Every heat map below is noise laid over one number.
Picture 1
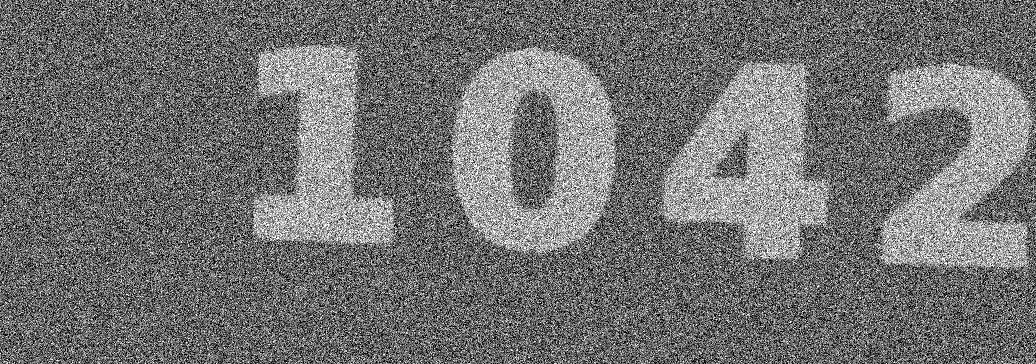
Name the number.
1042
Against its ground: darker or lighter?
lighter
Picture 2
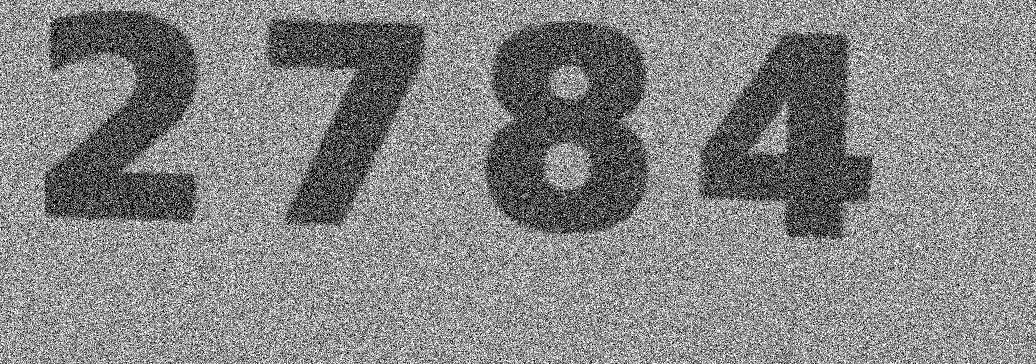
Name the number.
2784
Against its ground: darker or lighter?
darker
